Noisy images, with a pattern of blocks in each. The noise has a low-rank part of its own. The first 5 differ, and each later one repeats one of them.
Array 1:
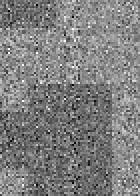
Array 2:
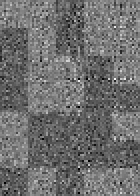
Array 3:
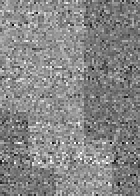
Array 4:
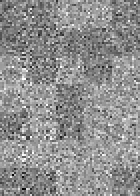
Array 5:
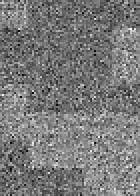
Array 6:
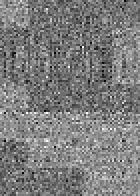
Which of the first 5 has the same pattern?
5
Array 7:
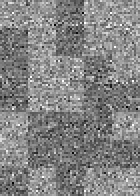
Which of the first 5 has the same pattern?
2
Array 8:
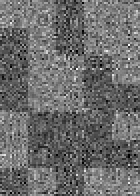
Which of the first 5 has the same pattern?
2
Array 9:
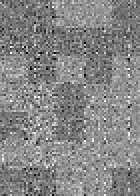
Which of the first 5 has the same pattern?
4
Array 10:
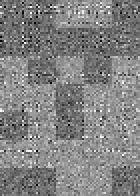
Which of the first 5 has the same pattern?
4
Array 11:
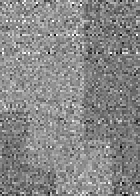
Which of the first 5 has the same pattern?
3
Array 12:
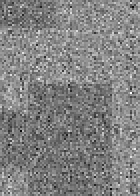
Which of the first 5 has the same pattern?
1
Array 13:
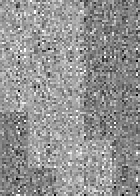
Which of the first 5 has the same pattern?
3
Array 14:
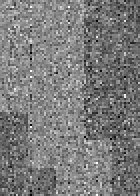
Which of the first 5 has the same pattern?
3
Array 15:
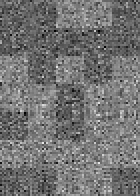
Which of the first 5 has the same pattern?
4
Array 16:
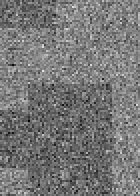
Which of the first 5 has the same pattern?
1
